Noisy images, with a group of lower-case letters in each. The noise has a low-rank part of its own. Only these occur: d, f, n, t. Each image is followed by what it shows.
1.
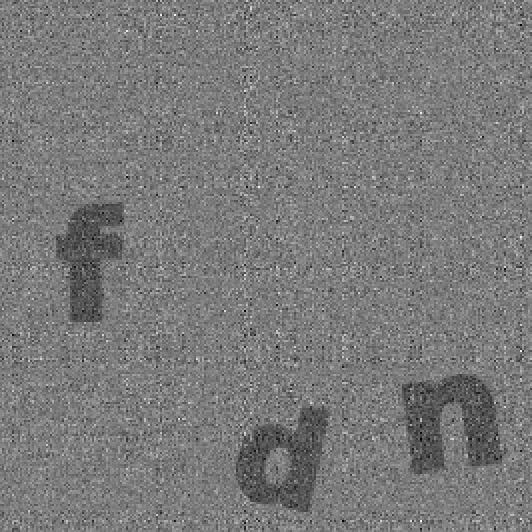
middle left: f; bottom middle: d; bottom right: n
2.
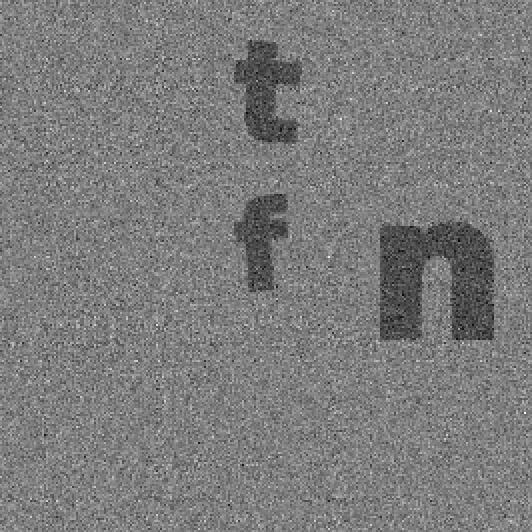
top middle: t; centre: f; middle right: n
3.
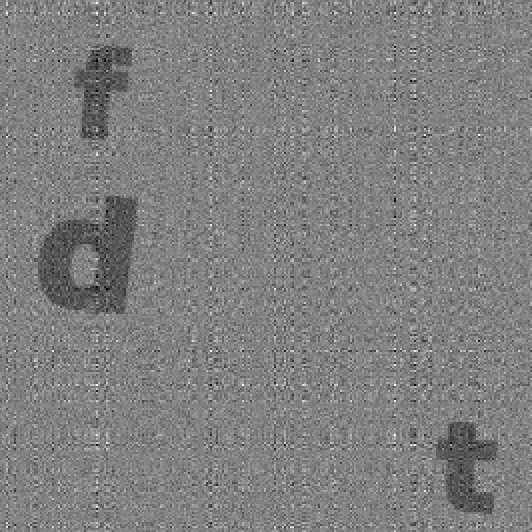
top left: f; middle left: d; bottom right: t
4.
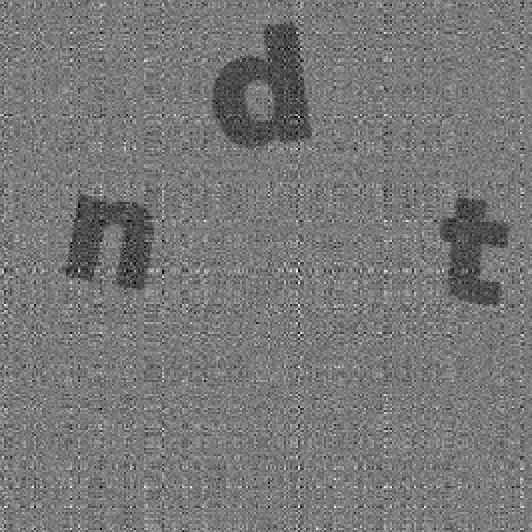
top middle: d; middle left: n; middle right: t
